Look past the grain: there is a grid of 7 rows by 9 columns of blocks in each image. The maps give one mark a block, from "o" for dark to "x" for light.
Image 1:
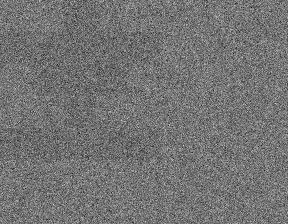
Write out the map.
xxoxxxxxx
oooooxxxx
xoooxxxxx
xxoxxxxxx
oooooxxxx
xxxxxxxxx
xxxxxxxxx
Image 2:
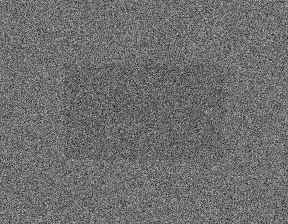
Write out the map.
xxxxxxxxx
xxxxxxxxx
xxoooooxx
xxoooooxx
xxoooooxx
xxxxxxxxx
xxxxxxxxx
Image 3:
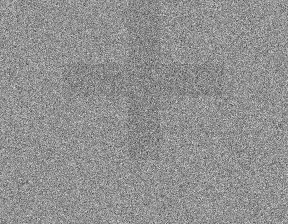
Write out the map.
xxxxoxxxx
xxxxoxxxx
xxoooooxx
xxxxoxxxx
xxxxoxxxx
xxxxxxxxx
xxxxxxxxx
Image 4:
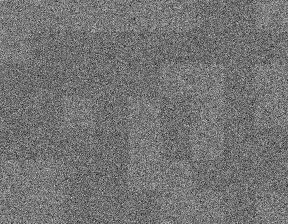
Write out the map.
xxxxxxoox
xoooooooo
oooooxxox
ooxoxoxox
ooooxoxoo
xxooxxooo
xxoooxxox
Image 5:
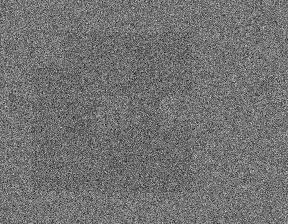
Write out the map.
xxxxxxxxx
xxooooxxx
xoooooxxx
xooxoxxxx
xoooooxxx
xoooooxxx
xxxxxxxxx
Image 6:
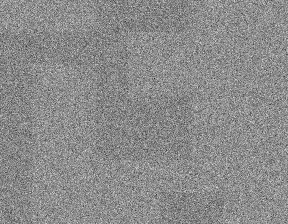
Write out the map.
xxxoooxxx
ooooxxxxx
oxxoxxxxx
oxxoooxxx
oxxoooxxx
oxxxxxxxx
oxxxxooxx
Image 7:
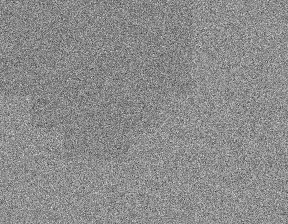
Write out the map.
ooooooxxx
ooooooxxx
ooooooxxx
xooooxxxx
xxooxxxxx
xxxxxxxxx
xxxxxxxxx
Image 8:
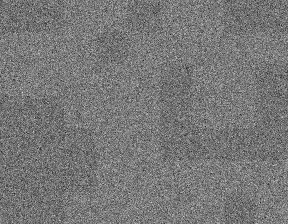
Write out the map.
ooxxoxxoo
xxxoxxxxx
xxxxxoxxo
ooxxxoxxo
oooxxoooo
oooxxxxxx
ooxxxxxox
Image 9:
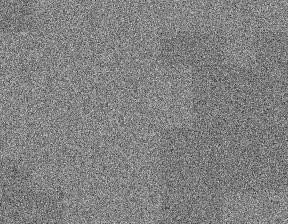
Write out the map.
oxxxxxxxx
xxxxxooxo
xxxxxxooo
xxxxxxooo
xxxxxoooo
oxxxxoooo
ooxxxooxx
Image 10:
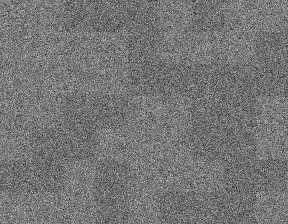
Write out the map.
xxoooxoxx
xxxxoxxxo
xxxxooooo
xxooxxoox
xooxxxoox
ooxoxxxoo
xxxoxooox
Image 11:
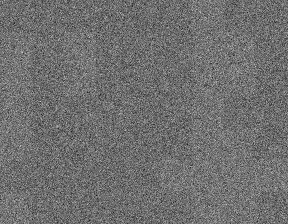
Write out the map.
ooooooxoo
xoxoooxxo
xoxoooxxo
xoooooxoo
xoooooxxo
oooooxxxx
xoooooxxo
